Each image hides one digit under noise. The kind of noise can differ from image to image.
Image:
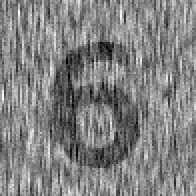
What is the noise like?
streaked along the columns
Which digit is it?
6
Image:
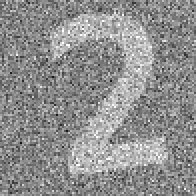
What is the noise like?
independent entries
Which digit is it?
2
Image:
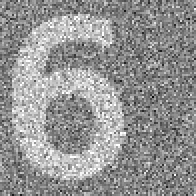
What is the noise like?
independent entries
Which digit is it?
6
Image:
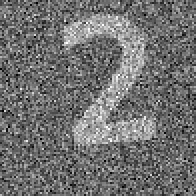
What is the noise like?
independent entries
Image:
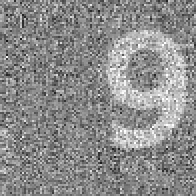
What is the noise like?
low rank plus noise
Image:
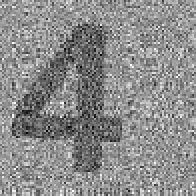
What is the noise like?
low rank plus noise
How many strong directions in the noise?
two
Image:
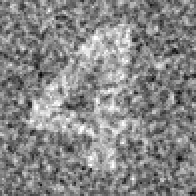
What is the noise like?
blotchy
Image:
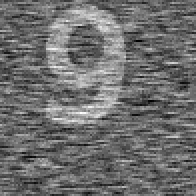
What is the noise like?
streaked along the rows
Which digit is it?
9
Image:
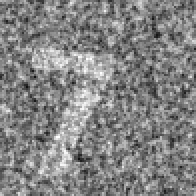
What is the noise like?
blotchy
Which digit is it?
7
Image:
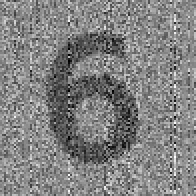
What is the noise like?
columns of uneven size
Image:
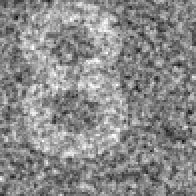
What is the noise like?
blotchy
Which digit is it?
8
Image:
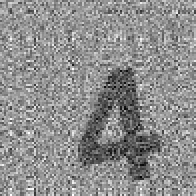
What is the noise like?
low rank plus noise
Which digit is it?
4
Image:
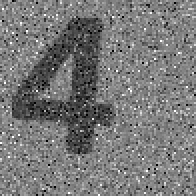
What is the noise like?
heavy tails
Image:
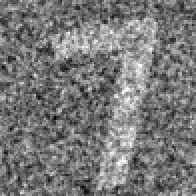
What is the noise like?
blotchy
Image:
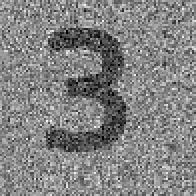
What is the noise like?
low rank plus noise
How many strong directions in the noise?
five to eight
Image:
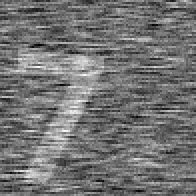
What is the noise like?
streaked along the rows
